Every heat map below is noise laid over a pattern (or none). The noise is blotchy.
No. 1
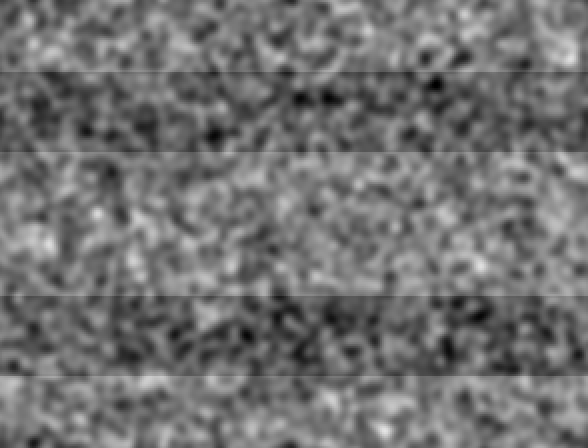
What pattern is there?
horizontal stripes
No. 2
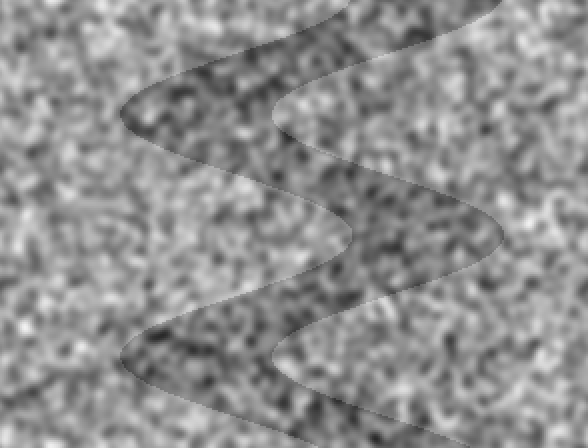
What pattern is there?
a wavy band
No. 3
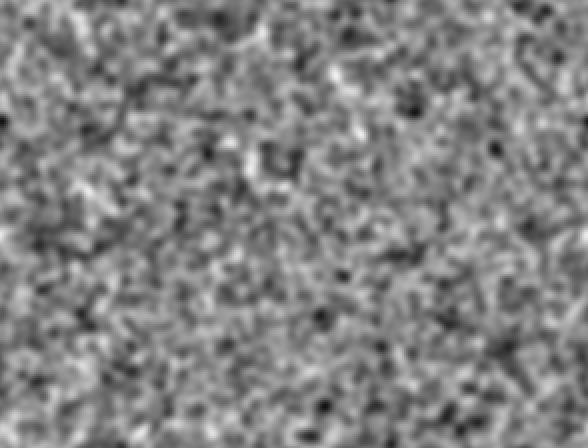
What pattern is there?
only noise
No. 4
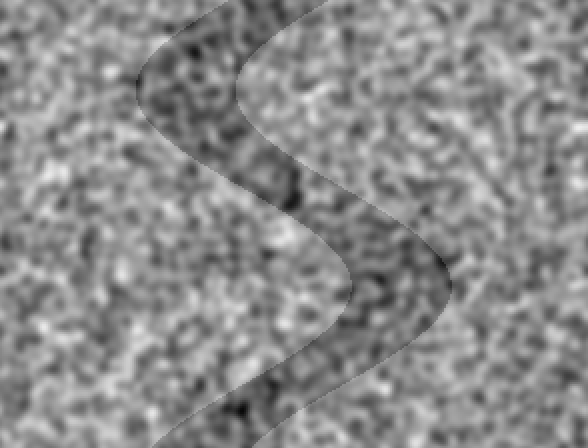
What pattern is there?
a wavy band
